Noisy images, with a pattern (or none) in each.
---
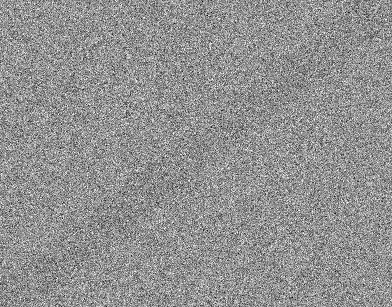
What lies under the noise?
a diagonal band
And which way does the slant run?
bottom left to top right
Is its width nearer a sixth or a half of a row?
a sixth
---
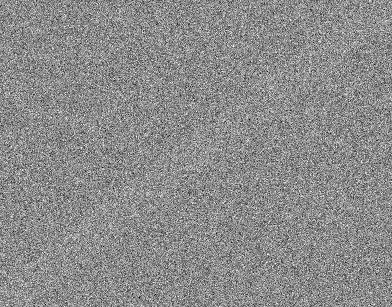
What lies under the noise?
a diagonal band
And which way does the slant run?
bottom left to top right
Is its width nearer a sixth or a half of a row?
a sixth
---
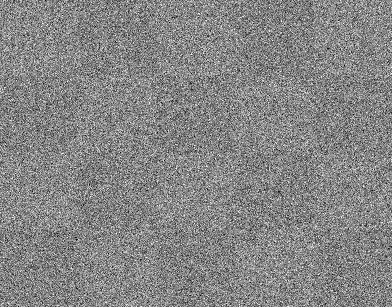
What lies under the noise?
a checkerboard
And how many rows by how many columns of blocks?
4 by 5
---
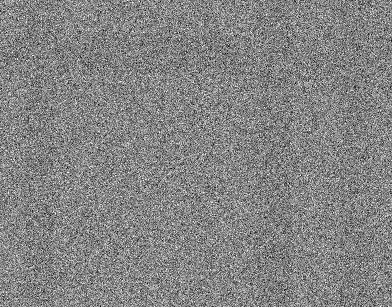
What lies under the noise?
bands of rows crossing bands of columns
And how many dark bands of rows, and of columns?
1 and 3
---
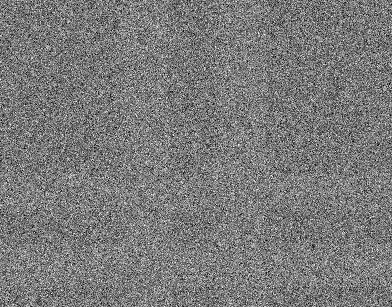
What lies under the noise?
bands of rows crossing bands of columns
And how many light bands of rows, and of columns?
2 and 2
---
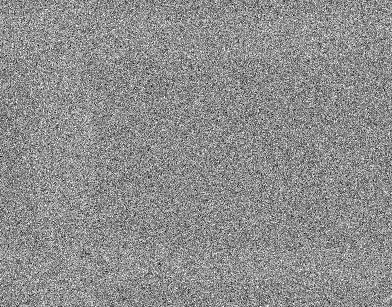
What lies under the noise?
bands of rows crossing bands of columns
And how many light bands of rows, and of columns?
2 and 1
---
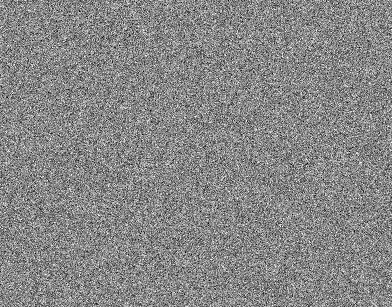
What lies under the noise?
only noise
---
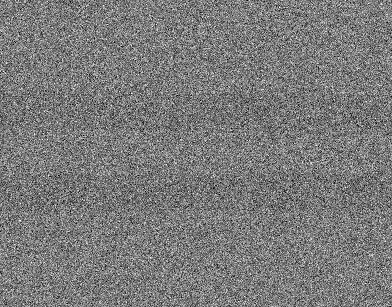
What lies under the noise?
bands of rows
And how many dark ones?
2
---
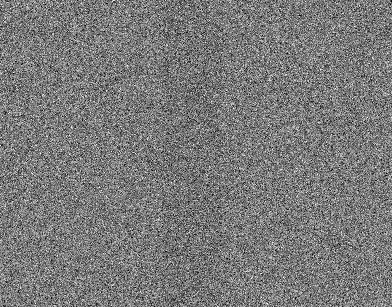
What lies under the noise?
one band of columns
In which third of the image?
middle
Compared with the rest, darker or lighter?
darker
